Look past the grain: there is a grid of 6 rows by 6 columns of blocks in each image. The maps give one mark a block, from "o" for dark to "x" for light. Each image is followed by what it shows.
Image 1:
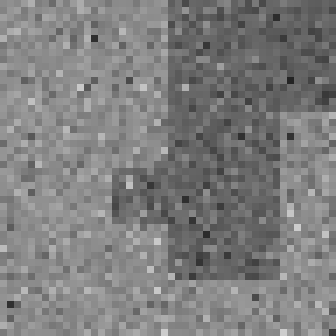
xxxooo
xxxooo
xxxoox
xxooox
xxxoox
xxxxxx
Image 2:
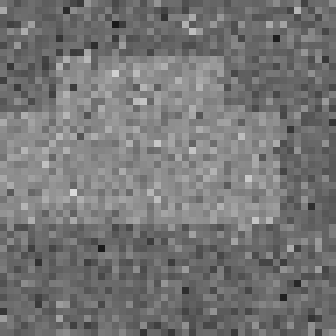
oooooo
oxxxoo
xxxxxo
xxxxxo
oooooo
oooooo
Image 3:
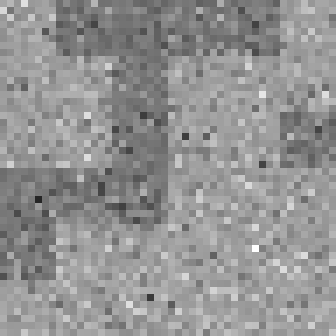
xoooox
xxoxxx
xxoxxo
oooxxx
oxxxxx
xxxxxx
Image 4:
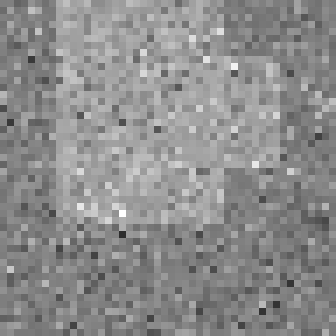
oxxxoo
oxxxxo
oxxxxo
oxxxoo
oooooo
oooooo
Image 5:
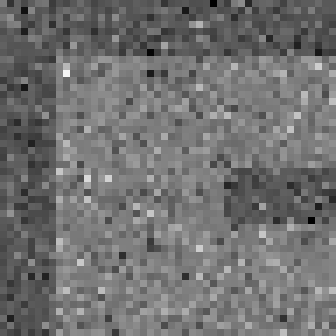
oooooo
oxxxxx
oxxxxx
oxxxoo
oxxxxx
oxxxxx
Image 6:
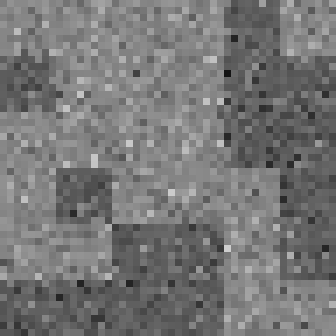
xxxxox
oxxxoo
xxxxoo
xoxxxo
xxooxo
ooooxx
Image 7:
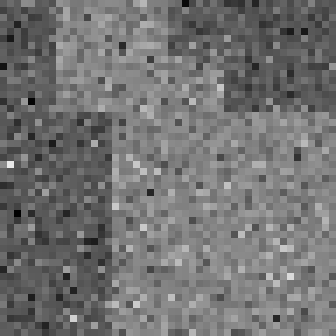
oxxooo
oxxxoo
ooxxxx
ooxxxx
ooxxxx
ooxxxx
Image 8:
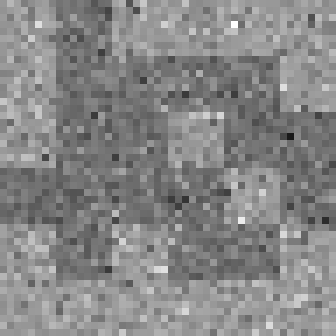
xoxxxx
xoooox
xooxoo
ooooxo
xoxoox
xxxxxx
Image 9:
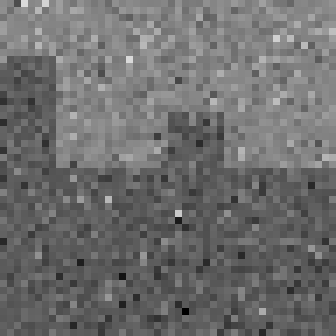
xxxxxx
oxxxxx
oxxoxx
oooooo
oooooo
oooooo
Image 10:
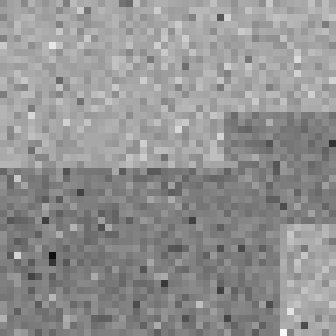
xxxxxx
xxxxxx
xxxxoo
oooooo
ooooox
ooooox
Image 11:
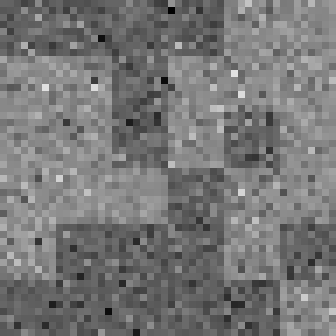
ooooxx
xxoxxx
xxoxox
xxxoxx
xoooxo
ooooox
